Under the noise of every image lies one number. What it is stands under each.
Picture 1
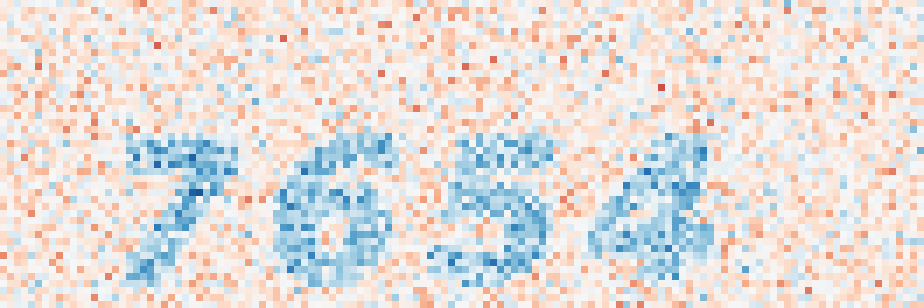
7654
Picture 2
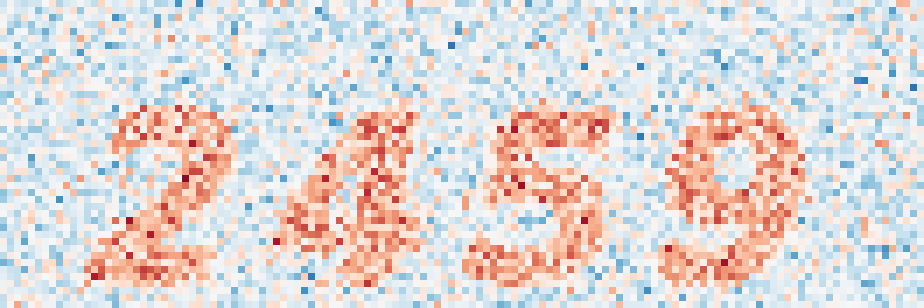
2459
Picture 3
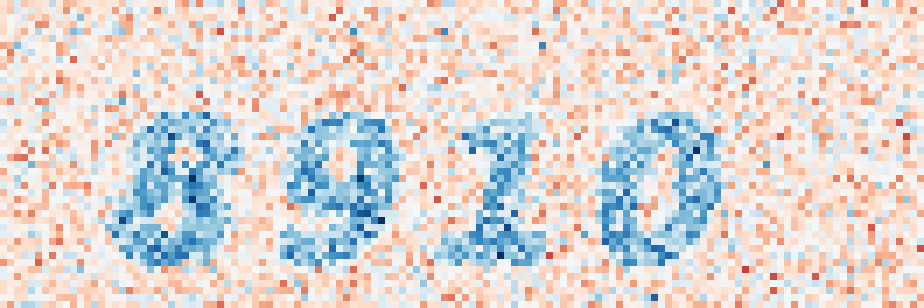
8910
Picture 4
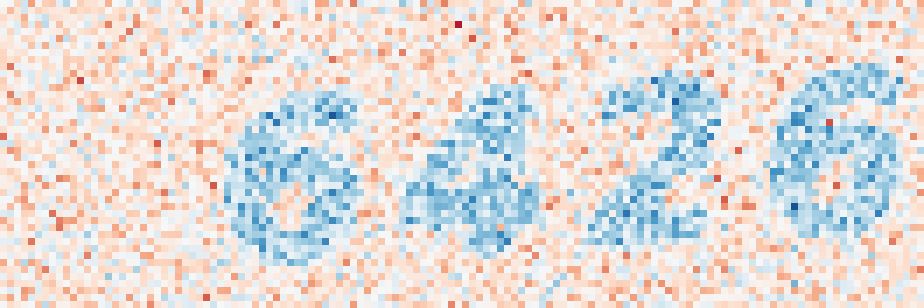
6426
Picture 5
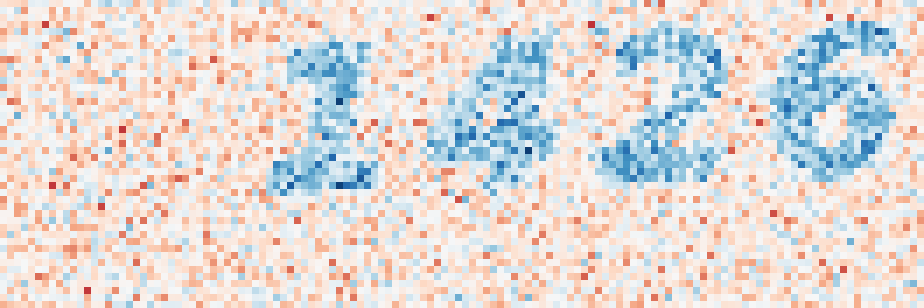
1426
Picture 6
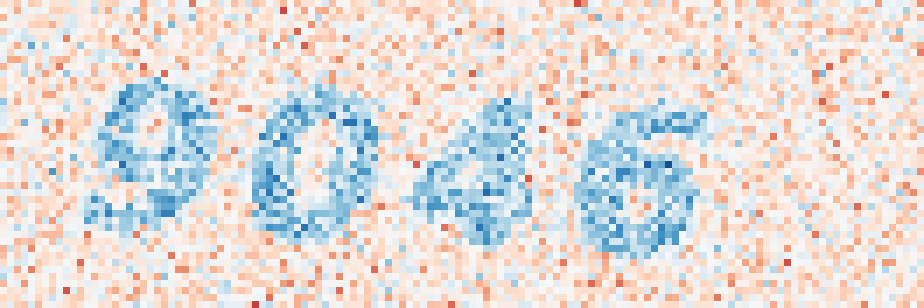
9046
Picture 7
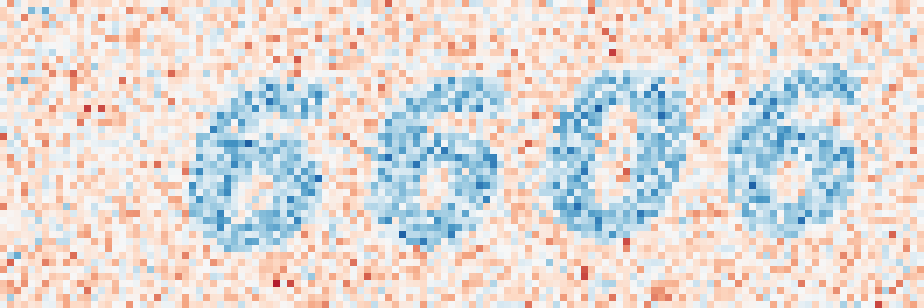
6606
